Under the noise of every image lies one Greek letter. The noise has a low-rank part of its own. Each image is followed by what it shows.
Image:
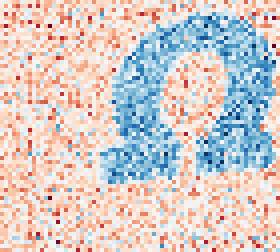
omega
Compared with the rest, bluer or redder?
bluer
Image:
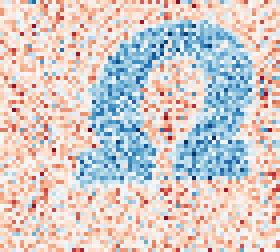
omega
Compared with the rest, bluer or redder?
bluer
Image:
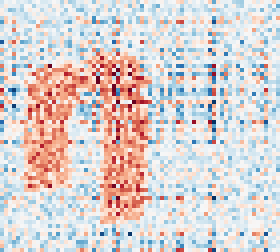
eta
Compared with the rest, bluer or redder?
redder
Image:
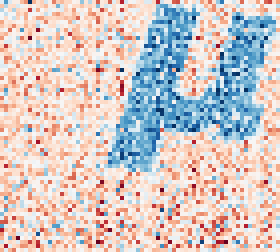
mu
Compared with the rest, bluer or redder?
bluer
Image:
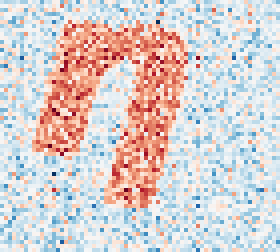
eta
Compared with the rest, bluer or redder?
redder
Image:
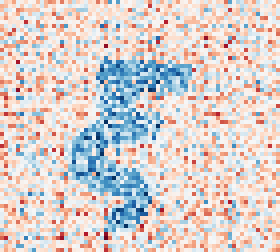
xi
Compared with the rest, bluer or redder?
bluer
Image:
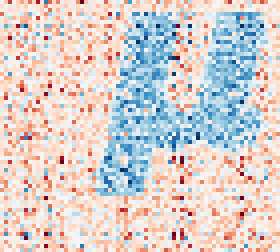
mu
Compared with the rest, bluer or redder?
bluer
